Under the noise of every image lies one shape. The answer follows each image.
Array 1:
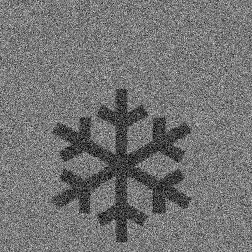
snowflake
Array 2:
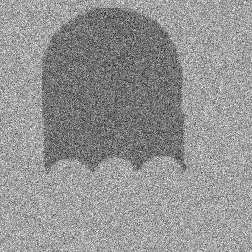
ghost
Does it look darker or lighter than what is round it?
darker
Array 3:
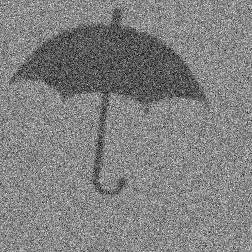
umbrella
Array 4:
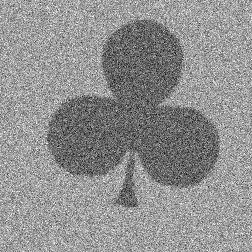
club
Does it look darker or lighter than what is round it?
darker
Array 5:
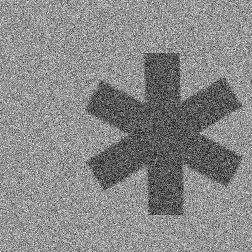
asterisk
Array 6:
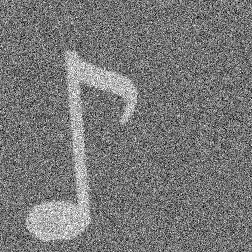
musical note
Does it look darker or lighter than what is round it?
lighter
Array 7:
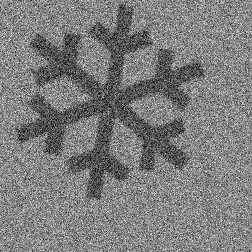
snowflake
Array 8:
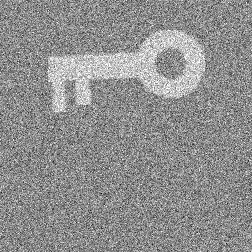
key
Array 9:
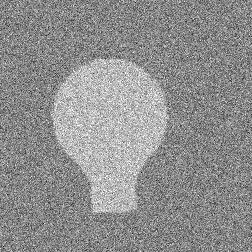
light bulb
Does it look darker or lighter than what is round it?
lighter
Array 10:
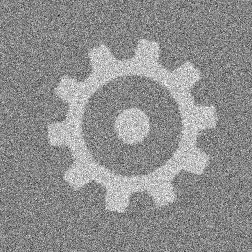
gear
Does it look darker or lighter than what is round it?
lighter
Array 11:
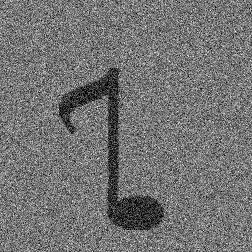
musical note
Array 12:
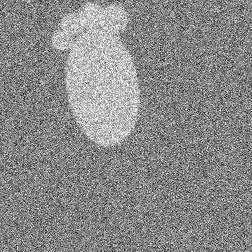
footprint
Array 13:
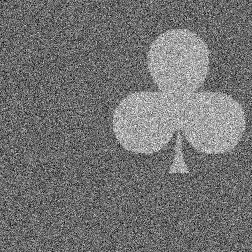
club
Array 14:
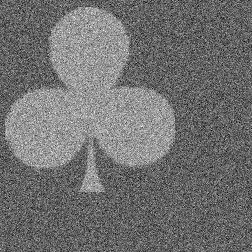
club
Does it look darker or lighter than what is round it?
lighter
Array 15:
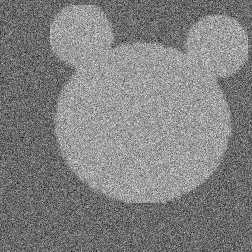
bear's head
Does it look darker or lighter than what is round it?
lighter
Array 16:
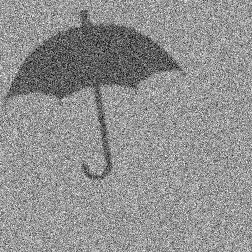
umbrella
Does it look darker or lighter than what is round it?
darker
